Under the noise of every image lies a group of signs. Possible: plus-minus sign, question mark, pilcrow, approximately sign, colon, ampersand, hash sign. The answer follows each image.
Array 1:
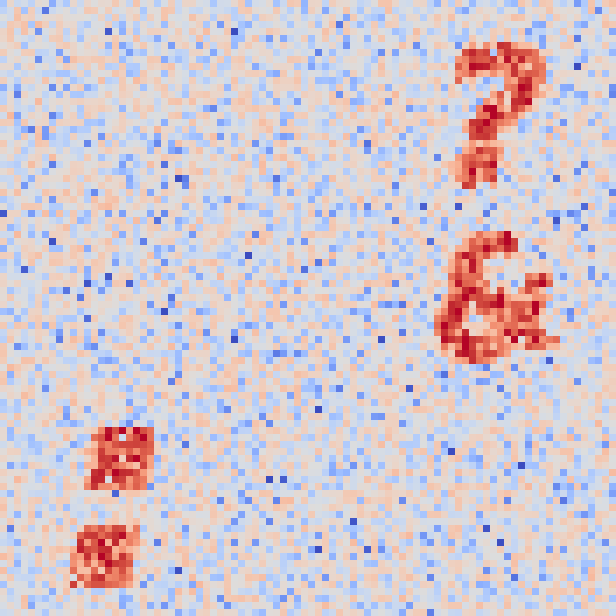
top right: question mark; middle right: ampersand; bottom left: colon
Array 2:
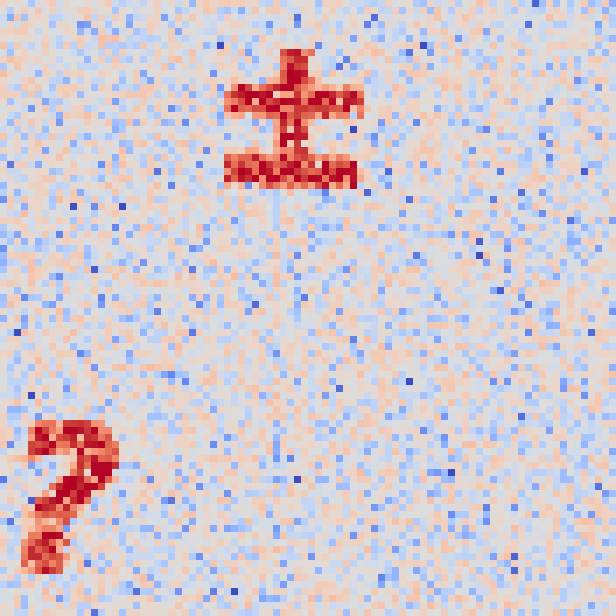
top middle: plus-minus sign; bottom left: question mark
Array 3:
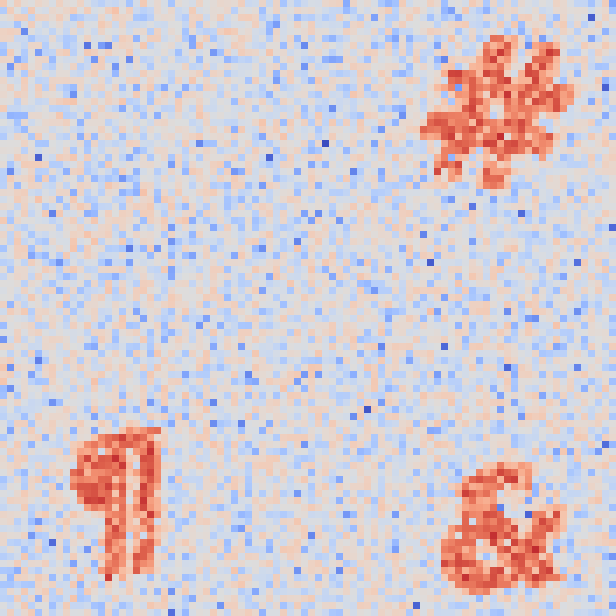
top right: hash sign; bottom left: pilcrow; bottom right: ampersand
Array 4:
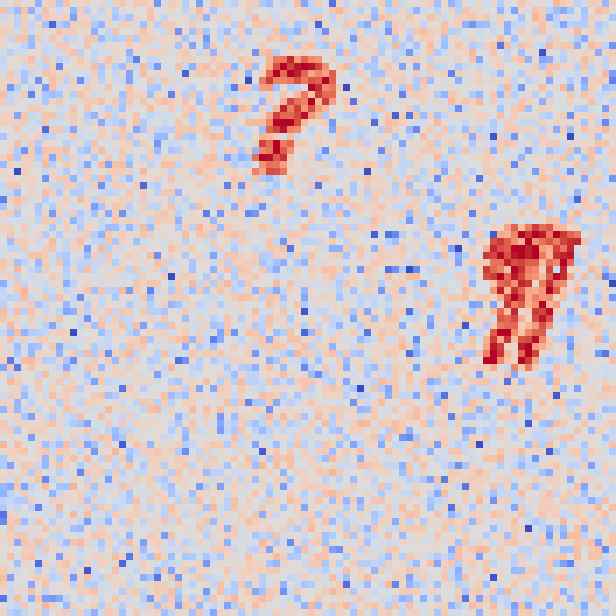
top middle: question mark; middle right: pilcrow
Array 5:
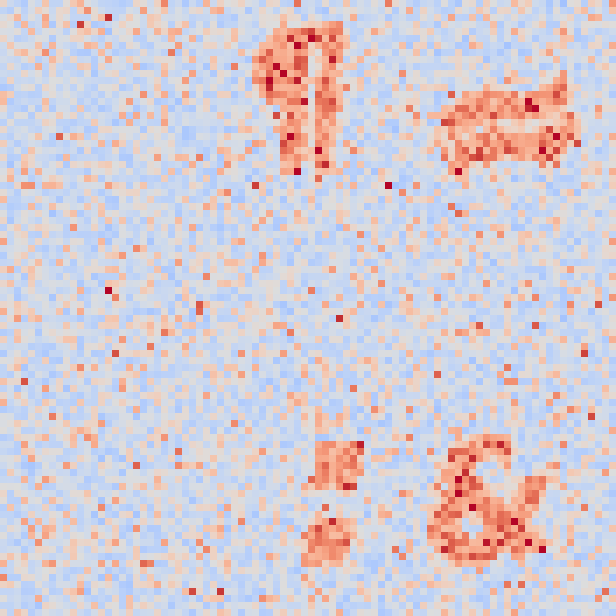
top middle: pilcrow; top right: approximately sign; bottom middle: colon; bottom right: ampersand
